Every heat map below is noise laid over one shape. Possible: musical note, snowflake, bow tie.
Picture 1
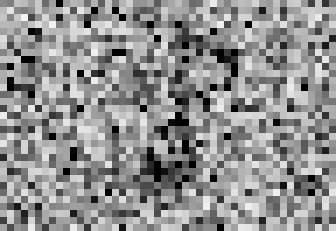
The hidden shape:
musical note
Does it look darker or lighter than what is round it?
darker
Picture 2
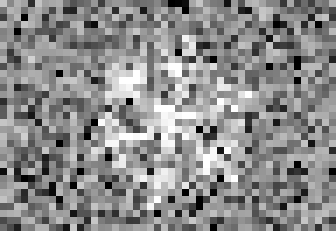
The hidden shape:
snowflake
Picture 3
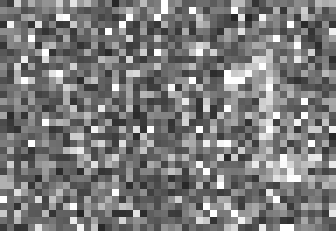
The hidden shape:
musical note
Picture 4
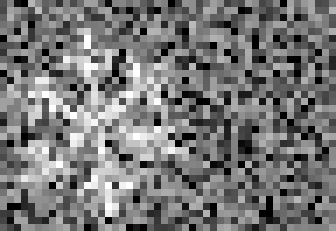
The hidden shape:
snowflake
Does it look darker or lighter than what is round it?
lighter
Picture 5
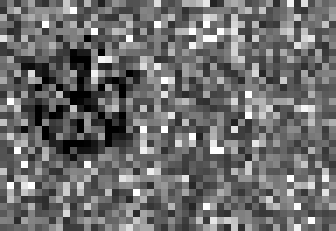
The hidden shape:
snowflake
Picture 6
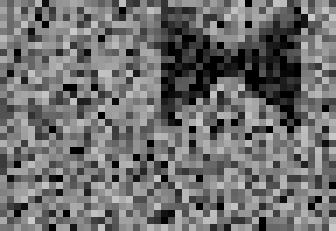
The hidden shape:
bow tie
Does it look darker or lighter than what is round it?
darker
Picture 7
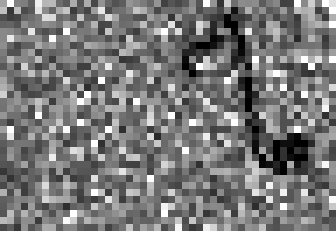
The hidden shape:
musical note
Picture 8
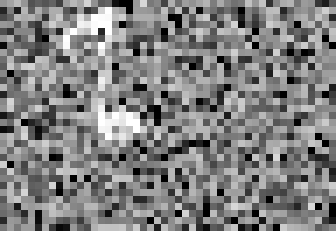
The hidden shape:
musical note
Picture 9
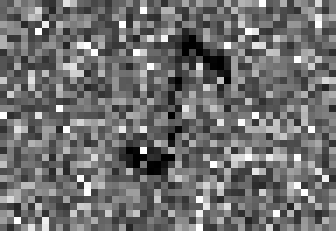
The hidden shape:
musical note
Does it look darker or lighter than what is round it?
darker
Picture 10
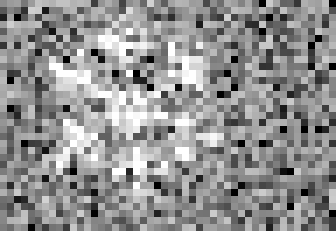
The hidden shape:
snowflake
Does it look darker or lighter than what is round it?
lighter
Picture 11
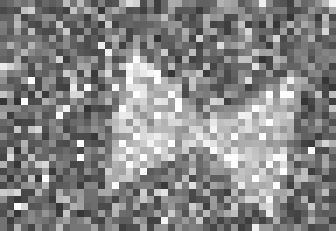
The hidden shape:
bow tie
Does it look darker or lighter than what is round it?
lighter
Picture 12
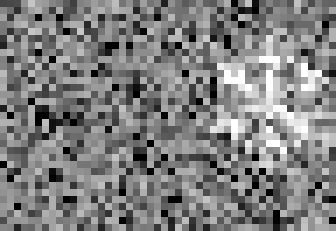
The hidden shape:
snowflake
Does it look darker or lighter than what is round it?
lighter
